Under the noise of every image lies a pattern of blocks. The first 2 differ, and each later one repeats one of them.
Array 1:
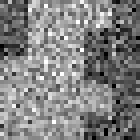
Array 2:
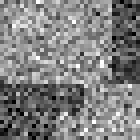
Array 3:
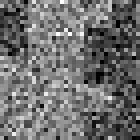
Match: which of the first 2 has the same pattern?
1
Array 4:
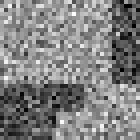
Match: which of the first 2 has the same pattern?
2
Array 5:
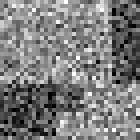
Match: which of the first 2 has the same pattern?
2
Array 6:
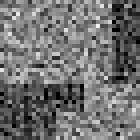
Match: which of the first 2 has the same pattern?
2
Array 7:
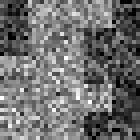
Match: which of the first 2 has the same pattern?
1
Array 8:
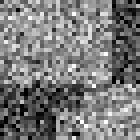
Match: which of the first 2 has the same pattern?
2
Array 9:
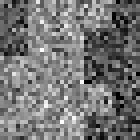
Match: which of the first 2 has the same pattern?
1
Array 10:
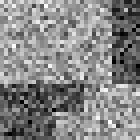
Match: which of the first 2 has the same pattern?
2
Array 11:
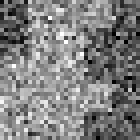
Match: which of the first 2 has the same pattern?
1
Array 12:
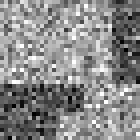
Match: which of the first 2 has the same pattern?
2
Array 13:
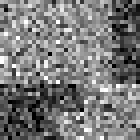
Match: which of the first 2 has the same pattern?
2
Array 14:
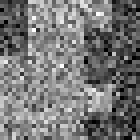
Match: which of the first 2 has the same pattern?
1
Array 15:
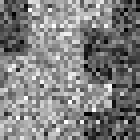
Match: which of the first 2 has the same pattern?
1
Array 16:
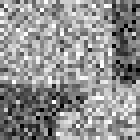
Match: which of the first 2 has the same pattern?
2
